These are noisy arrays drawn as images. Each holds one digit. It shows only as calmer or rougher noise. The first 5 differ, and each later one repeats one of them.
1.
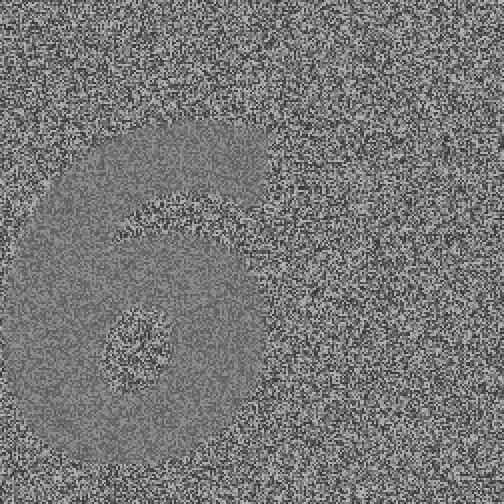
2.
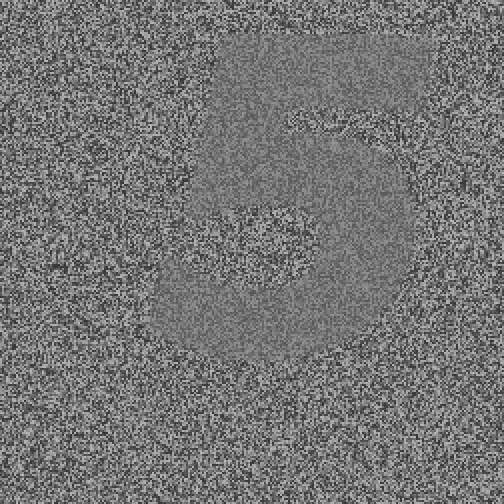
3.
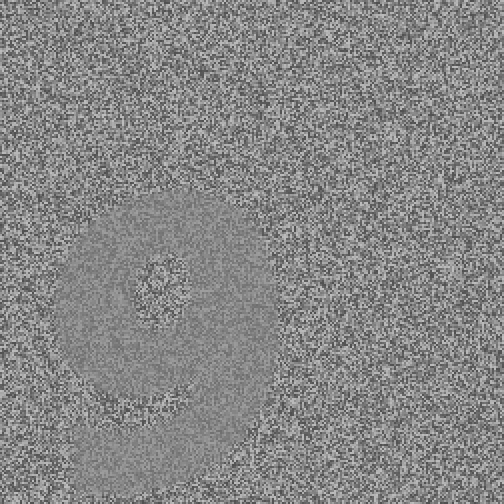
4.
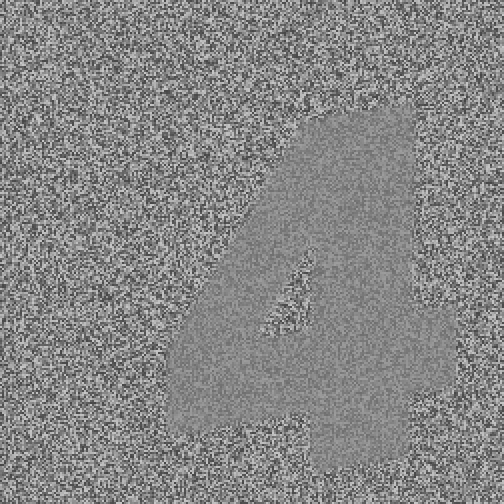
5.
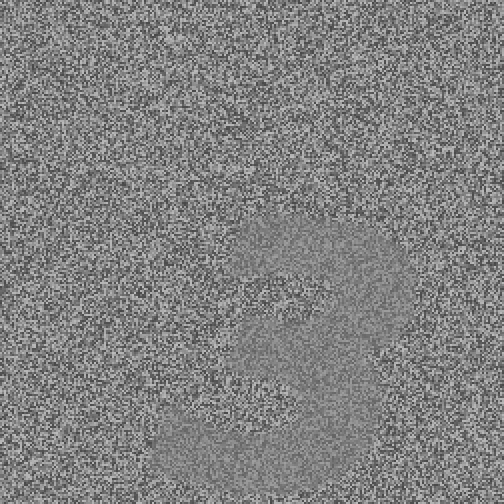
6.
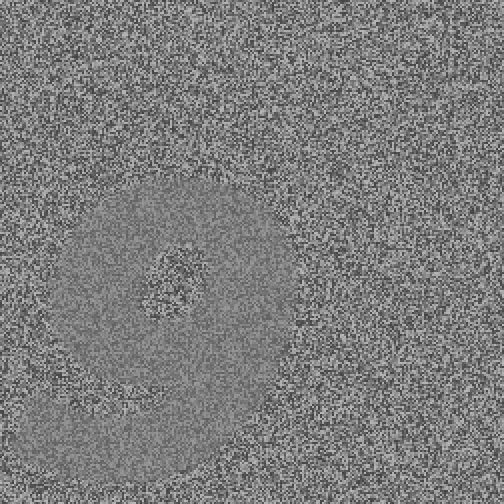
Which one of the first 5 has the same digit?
3
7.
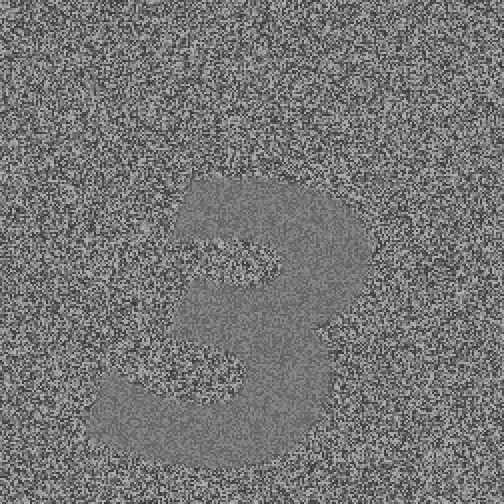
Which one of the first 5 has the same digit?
5
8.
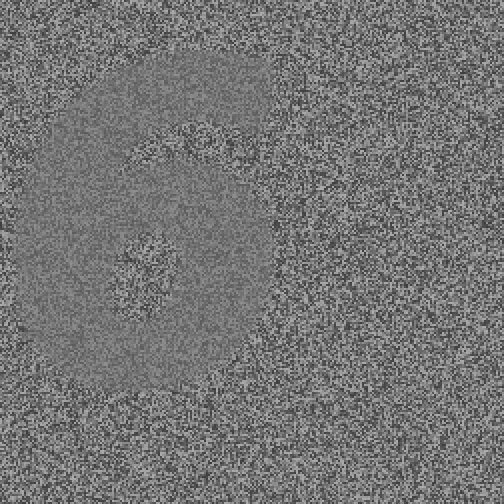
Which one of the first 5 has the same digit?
1
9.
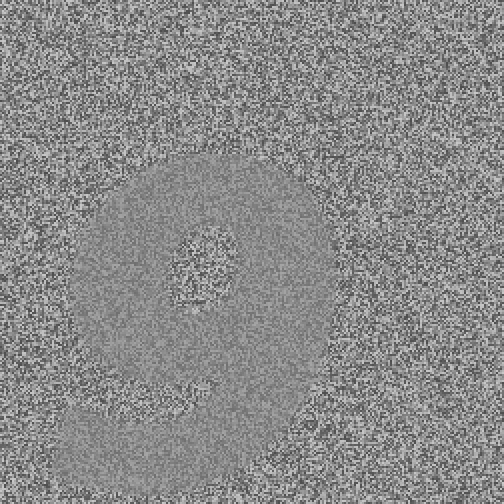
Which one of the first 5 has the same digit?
3
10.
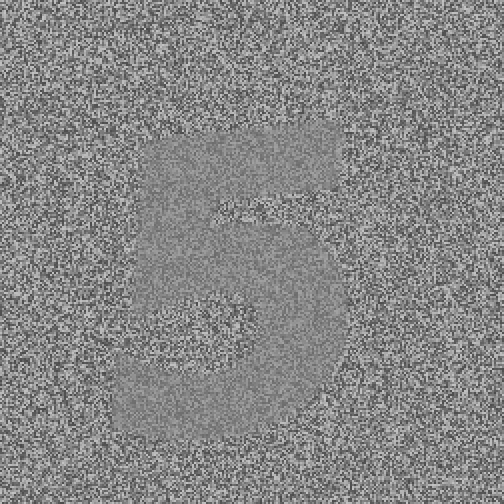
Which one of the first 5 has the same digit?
2
